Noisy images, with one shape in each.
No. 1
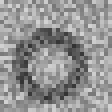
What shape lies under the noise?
ring
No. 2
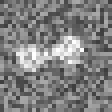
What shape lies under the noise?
dumbbell
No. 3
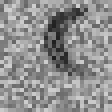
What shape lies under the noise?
crescent
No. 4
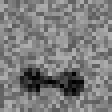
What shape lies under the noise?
dumbbell
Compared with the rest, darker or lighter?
darker
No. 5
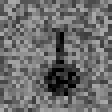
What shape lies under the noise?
lollipop
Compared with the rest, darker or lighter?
darker
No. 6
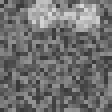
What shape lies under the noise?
dumbbell
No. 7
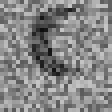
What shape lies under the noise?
crescent
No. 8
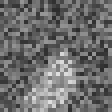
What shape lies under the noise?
half disc
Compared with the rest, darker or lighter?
lighter
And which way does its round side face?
down and right
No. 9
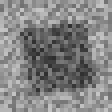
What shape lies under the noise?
square
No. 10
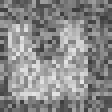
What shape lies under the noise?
square with a notch
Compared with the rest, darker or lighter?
lighter
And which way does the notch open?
up
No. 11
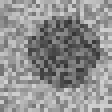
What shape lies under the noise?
disc
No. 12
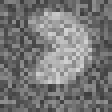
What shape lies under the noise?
disc with a wedge cut out
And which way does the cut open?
left
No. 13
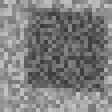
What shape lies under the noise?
square
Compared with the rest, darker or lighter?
darker
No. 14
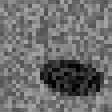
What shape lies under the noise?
ellipse
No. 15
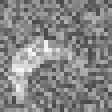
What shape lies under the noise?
crescent
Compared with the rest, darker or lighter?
lighter
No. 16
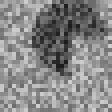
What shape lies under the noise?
disc with a wedge cut out
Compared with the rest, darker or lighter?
darker
